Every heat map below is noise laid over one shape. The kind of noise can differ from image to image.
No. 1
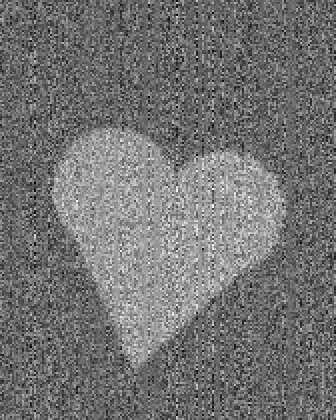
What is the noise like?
columns of uneven size
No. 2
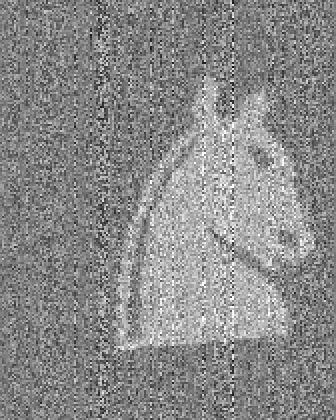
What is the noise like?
columns of uneven size
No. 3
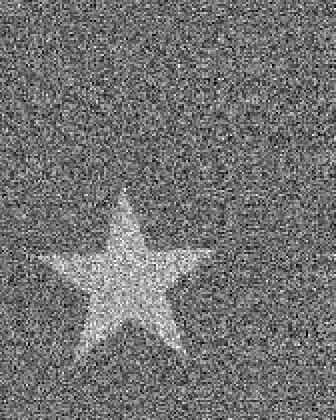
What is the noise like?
low rank plus noise
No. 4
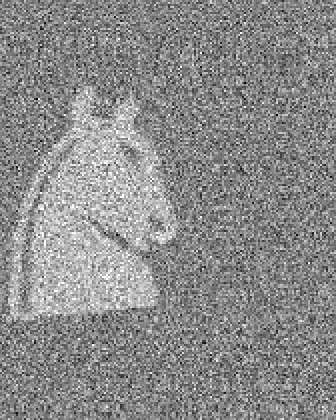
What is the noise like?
low rank plus noise
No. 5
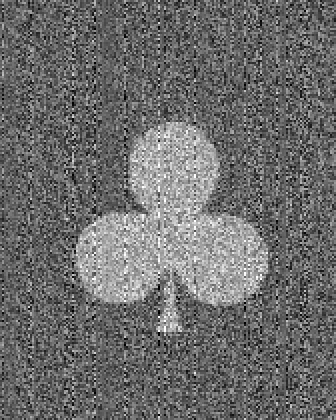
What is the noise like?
columns of uneven size
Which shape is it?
club
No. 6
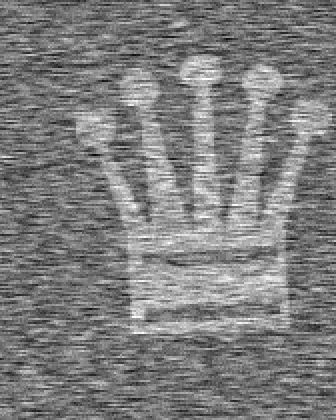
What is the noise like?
streaked along the rows
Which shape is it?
chess queen
